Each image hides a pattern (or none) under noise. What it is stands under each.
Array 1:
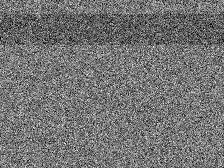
one band of rows
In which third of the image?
top
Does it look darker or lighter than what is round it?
darker
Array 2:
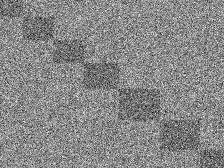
blocks along the diagonal
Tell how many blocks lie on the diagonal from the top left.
7
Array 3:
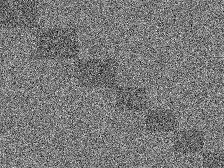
blocks along the diagonal
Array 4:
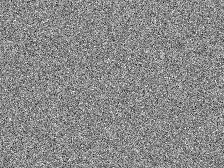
only noise
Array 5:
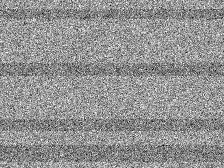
bands of rows
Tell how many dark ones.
4
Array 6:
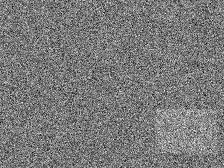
one block
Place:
bottom right
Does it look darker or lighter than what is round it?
lighter
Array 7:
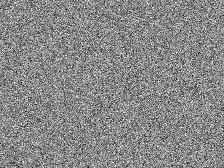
only noise
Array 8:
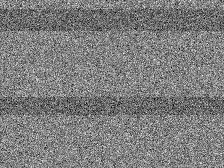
bands of rows
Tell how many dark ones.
2
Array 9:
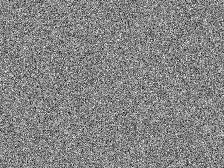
only noise
